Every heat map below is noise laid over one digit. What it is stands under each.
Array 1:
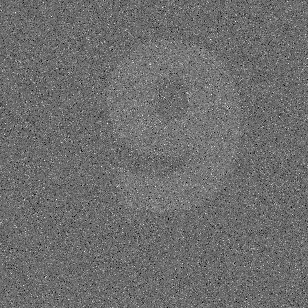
9
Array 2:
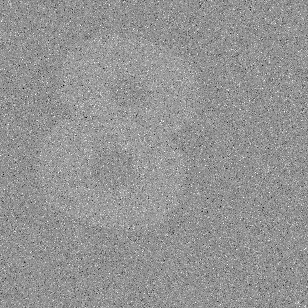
8
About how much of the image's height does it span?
two thirds
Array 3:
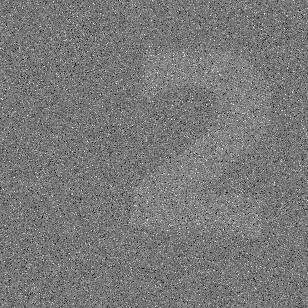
2
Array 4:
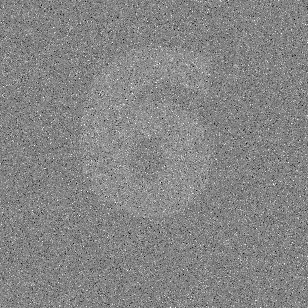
6
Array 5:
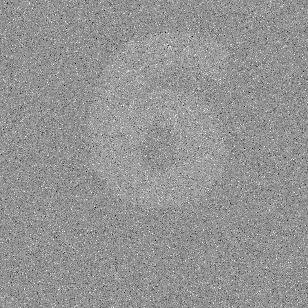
6
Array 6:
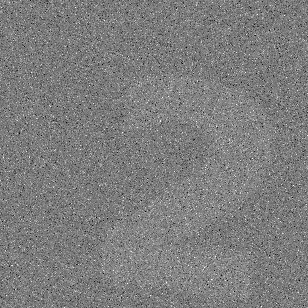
2
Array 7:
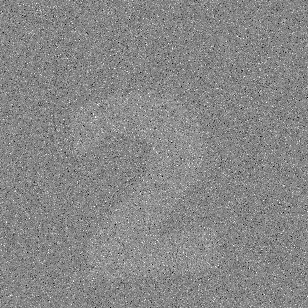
2
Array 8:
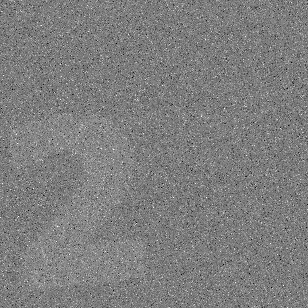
2
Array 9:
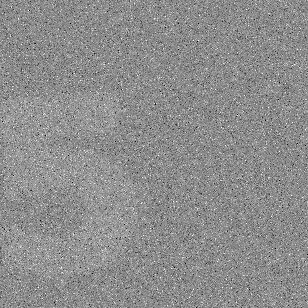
5
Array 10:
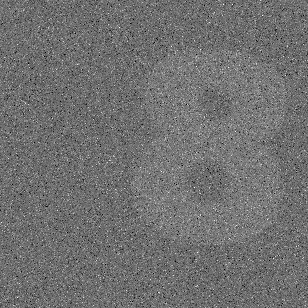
8
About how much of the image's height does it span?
two thirds
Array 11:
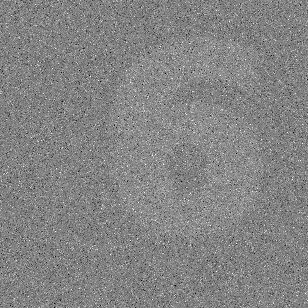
6
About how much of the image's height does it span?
two thirds
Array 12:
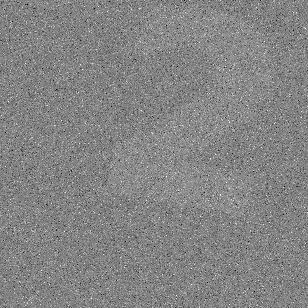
2
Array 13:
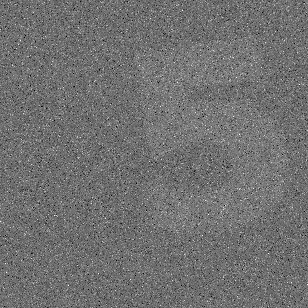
5
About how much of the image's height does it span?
two thirds
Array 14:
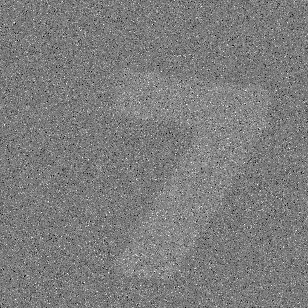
7
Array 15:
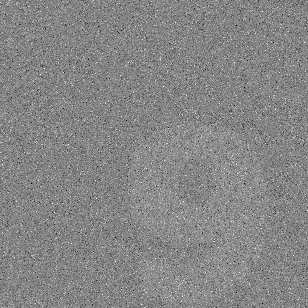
9
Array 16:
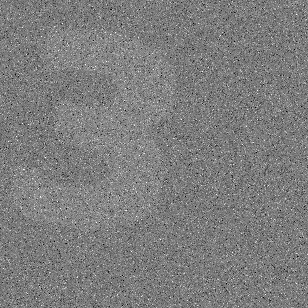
3
